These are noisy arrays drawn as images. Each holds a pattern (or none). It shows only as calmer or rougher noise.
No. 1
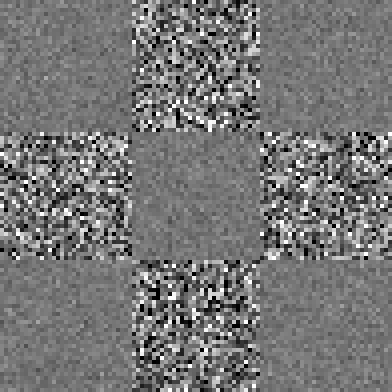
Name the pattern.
a checkerboard
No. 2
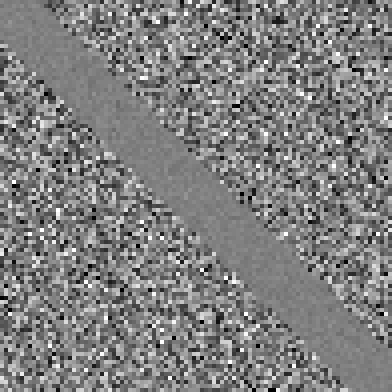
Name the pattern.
a diagonal band
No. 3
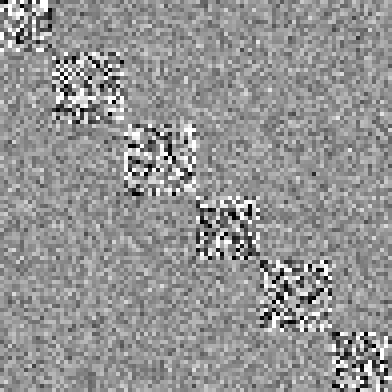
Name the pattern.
blocks along the diagonal
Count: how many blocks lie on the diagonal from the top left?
6
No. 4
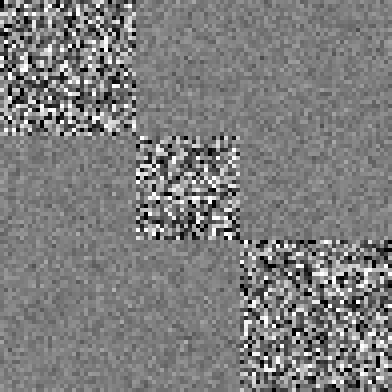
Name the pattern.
blocks along the diagonal
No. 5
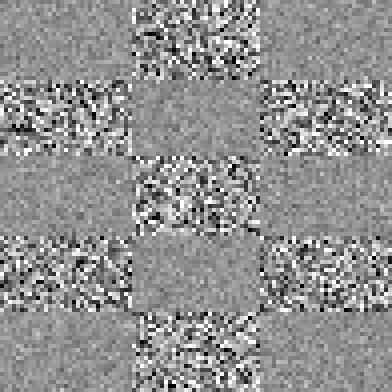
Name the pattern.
a checkerboard
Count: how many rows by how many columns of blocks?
5 by 3
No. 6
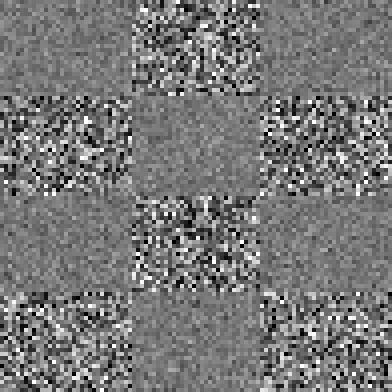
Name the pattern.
a checkerboard
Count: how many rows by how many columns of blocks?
4 by 3
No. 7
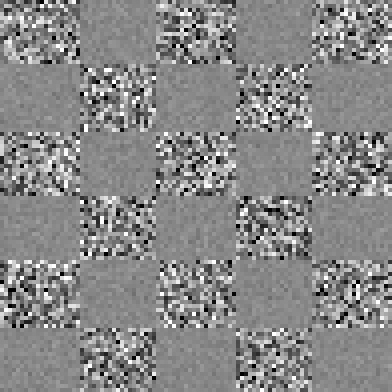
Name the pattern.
a checkerboard
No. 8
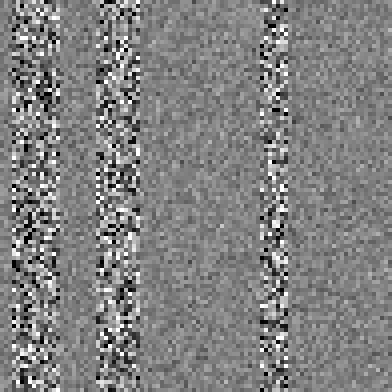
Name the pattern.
bands of columns
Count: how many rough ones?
3
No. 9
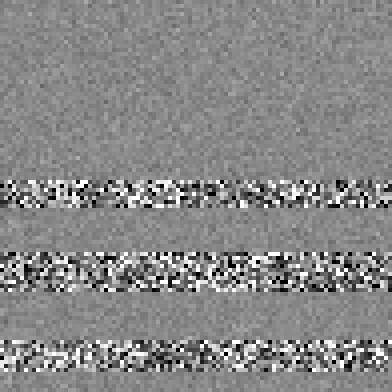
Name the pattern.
bands of rows
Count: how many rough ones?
3
